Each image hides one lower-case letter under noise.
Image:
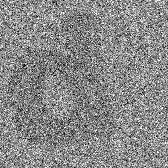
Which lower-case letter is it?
d
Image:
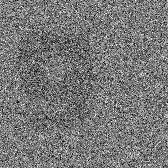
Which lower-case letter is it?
g
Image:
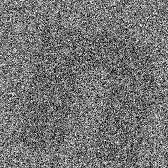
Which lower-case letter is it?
n
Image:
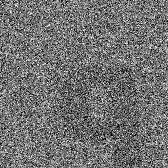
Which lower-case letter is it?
q
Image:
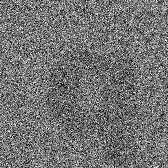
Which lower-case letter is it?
q
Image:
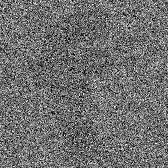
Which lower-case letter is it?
f
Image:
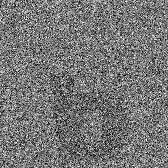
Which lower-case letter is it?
b
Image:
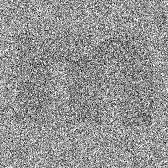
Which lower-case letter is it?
m
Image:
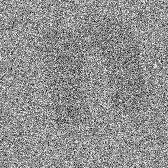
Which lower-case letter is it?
n
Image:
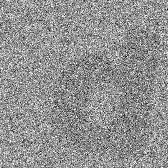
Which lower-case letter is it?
d
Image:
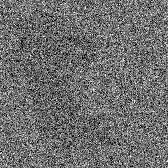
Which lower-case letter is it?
t
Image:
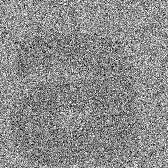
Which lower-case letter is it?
a
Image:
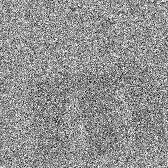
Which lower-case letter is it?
m
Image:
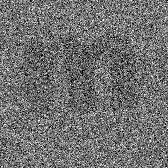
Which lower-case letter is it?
m
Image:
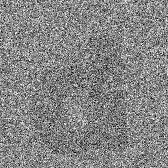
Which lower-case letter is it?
d
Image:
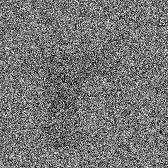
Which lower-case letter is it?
r
